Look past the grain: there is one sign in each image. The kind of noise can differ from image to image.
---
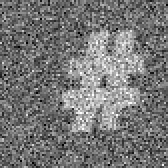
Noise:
independent entries
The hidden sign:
hash sign
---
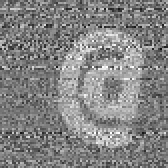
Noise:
rows of uneven size
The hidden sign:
at sign
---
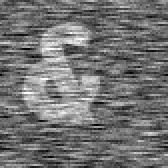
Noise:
streaked along the rows
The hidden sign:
ampersand
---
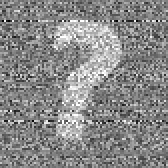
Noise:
rows of uneven size
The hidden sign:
question mark
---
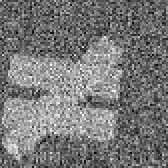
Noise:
low rank plus noise
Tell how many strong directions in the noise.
five to eight
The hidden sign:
not-equal sign
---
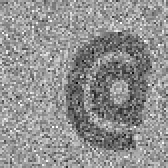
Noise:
independent entries
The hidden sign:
at sign
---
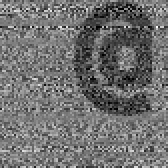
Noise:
rows of uneven size
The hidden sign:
at sign
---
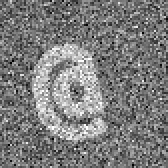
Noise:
independent entries
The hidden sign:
at sign
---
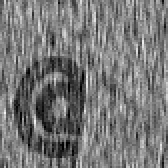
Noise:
streaked along the columns
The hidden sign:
at sign
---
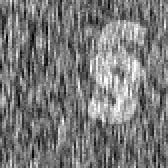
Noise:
streaked along the columns
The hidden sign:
section sign
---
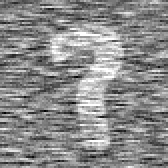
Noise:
streaked along the rows
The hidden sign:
question mark
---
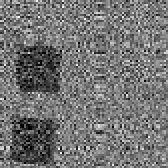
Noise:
low rank plus noise
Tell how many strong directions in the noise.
two
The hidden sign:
colon
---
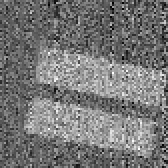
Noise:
columns of uneven size
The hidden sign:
equals sign
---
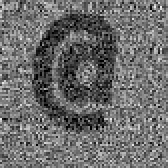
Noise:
low rank plus noise
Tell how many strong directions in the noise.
three or four
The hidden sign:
at sign
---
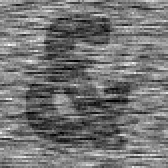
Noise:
streaked along the rows
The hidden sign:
ampersand
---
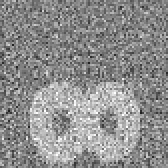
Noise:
low rank plus noise
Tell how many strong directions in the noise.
five to eight
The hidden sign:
infinity sign
